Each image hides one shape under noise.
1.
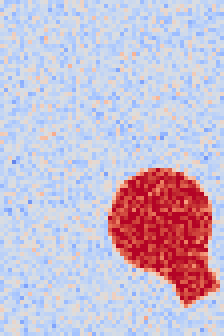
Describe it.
red light bulb
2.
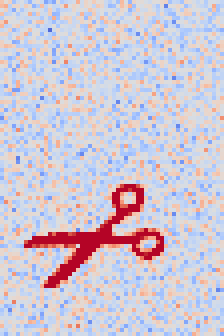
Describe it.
red pair of scissors
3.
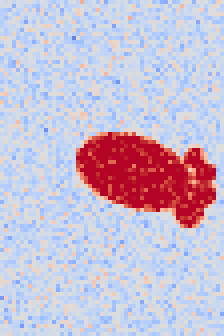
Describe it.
red footprint
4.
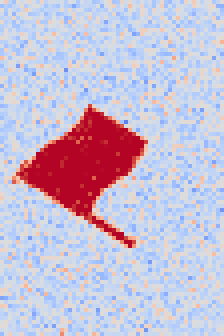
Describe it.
red flag
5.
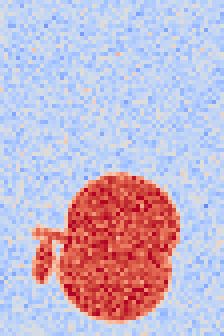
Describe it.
red apple
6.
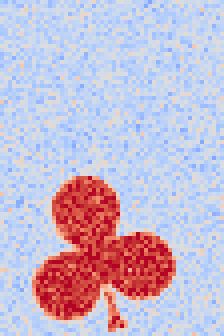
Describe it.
red club
